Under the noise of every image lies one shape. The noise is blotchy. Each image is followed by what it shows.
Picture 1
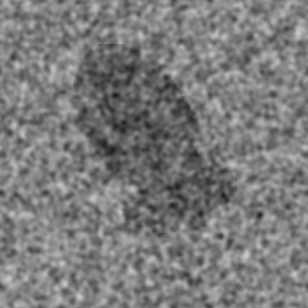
dark footprint
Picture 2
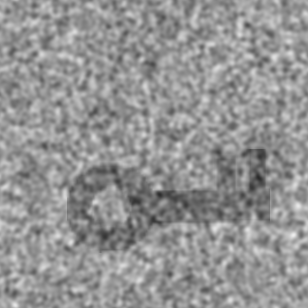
dark key
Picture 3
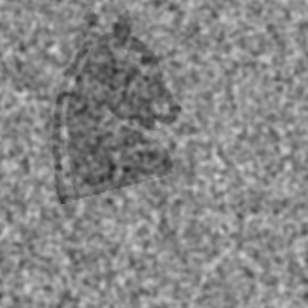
dark chess knight
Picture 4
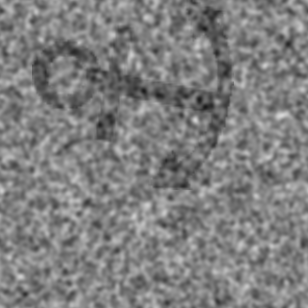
dark anchor
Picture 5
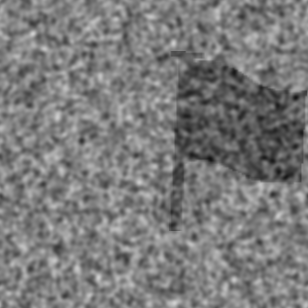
dark flag
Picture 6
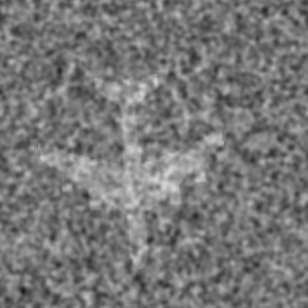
light airplane
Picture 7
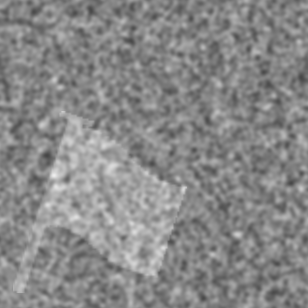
light flag
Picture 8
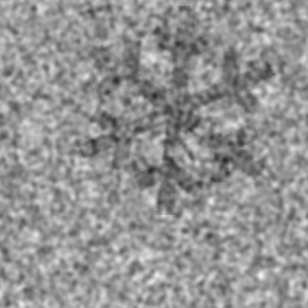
dark snowflake
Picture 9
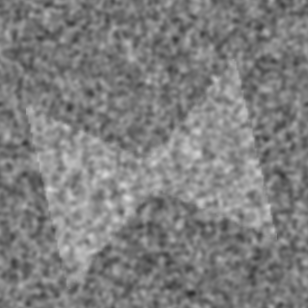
light bow tie
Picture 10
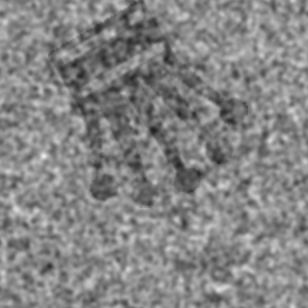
dark chess queen
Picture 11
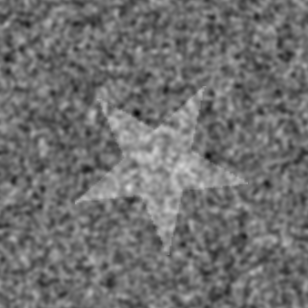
light star
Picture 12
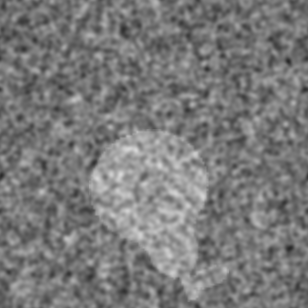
light pear
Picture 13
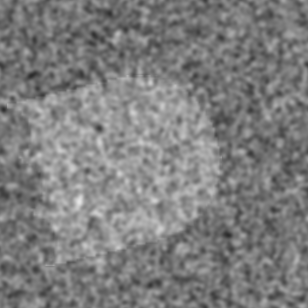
light ghost
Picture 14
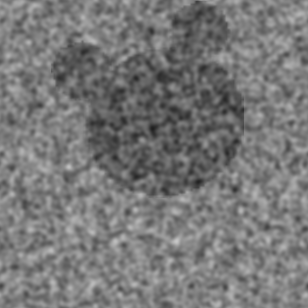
dark bear's head
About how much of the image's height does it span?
two thirds
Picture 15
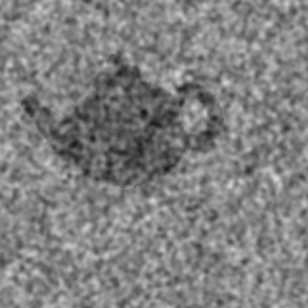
dark teapot
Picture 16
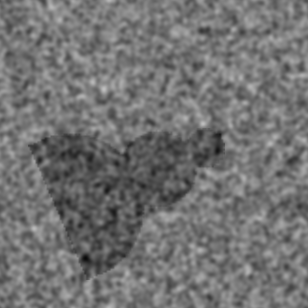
dark chess pawn
